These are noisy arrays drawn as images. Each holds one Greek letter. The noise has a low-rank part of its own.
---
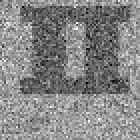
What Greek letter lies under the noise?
pi
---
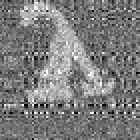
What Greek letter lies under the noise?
lambda
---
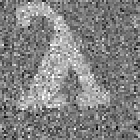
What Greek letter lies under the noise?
lambda
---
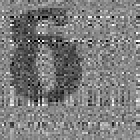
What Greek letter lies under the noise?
delta
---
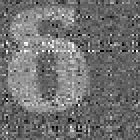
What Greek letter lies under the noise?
delta
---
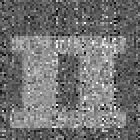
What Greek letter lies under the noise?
pi
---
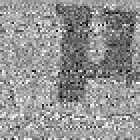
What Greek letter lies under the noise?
mu
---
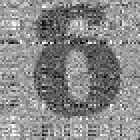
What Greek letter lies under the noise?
delta
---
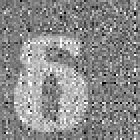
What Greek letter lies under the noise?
delta
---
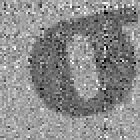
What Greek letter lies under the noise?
sigma
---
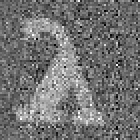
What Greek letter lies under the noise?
lambda
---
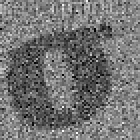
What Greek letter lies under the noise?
sigma
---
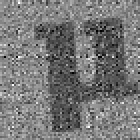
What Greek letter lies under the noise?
mu
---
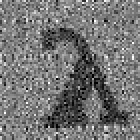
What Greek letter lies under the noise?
lambda
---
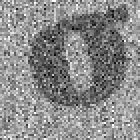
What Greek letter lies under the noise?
sigma
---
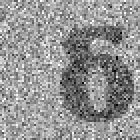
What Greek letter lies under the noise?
delta
